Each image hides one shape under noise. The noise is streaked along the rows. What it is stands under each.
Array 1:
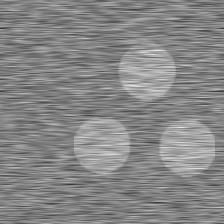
three dots
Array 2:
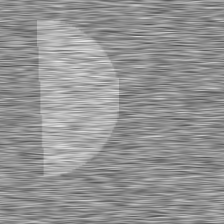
half disc
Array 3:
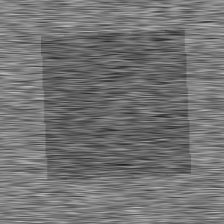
square
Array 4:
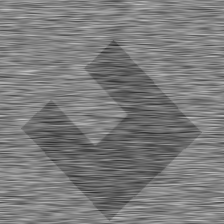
square with a notch
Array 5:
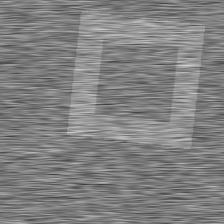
square frame
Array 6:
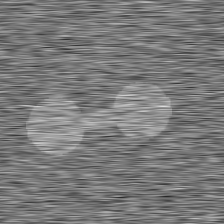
dumbbell
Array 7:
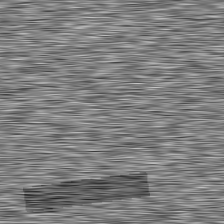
bar
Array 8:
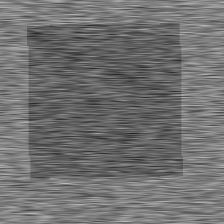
square
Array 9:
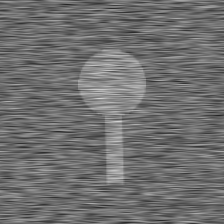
lollipop
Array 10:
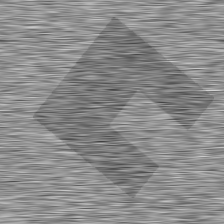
square with a notch
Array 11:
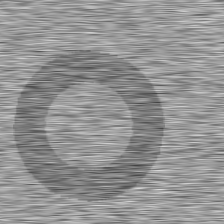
ring
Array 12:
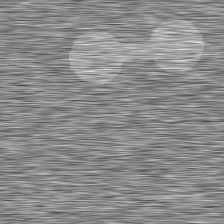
dumbbell
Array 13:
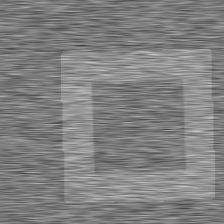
square frame
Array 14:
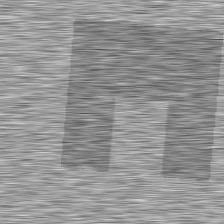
square with a notch
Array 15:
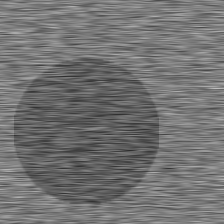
disc
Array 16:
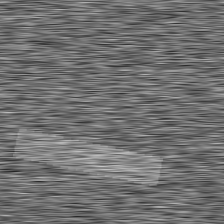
bar
